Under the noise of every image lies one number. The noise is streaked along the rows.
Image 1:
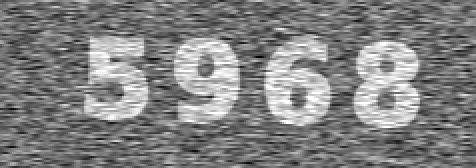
5968
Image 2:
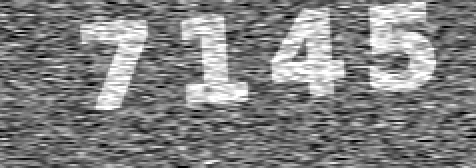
7145
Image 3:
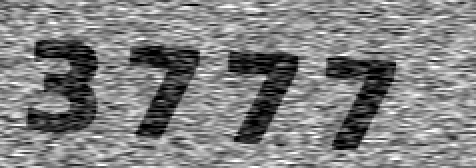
3777
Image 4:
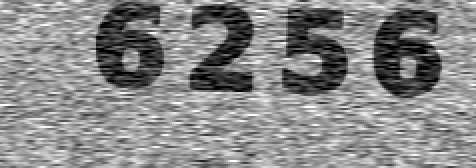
6256
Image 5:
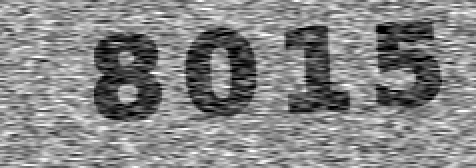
8015
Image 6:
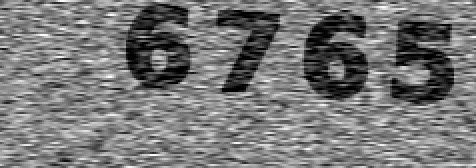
6765
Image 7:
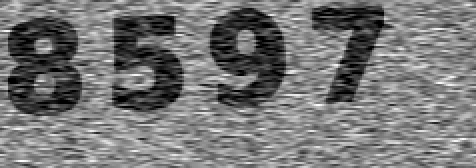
8597
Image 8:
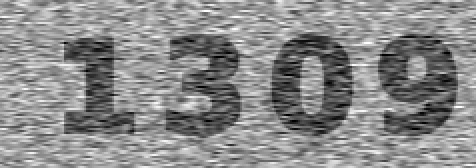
1309
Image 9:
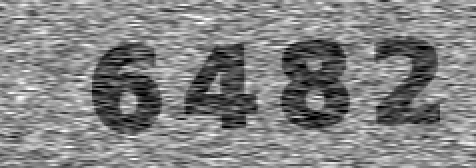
6482
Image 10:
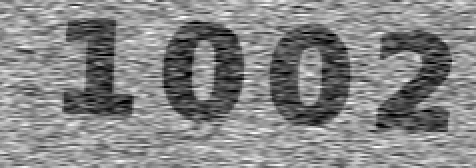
1002
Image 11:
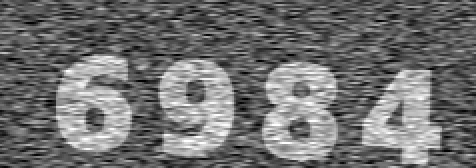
6984
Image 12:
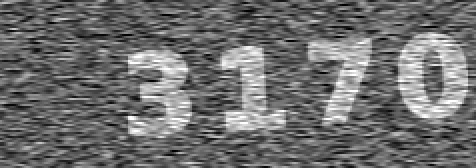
3170
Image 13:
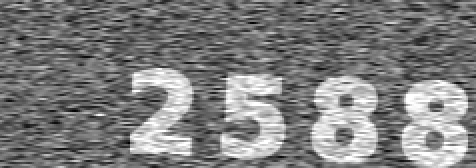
2588
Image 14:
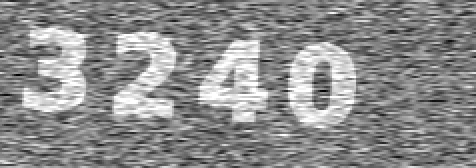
3240
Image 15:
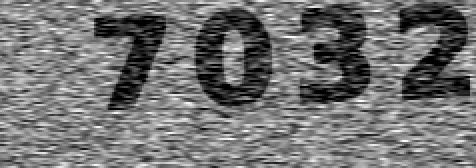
7032
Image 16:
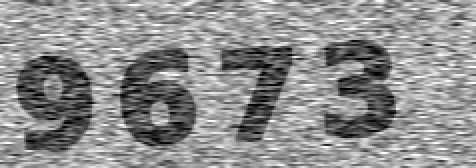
9673
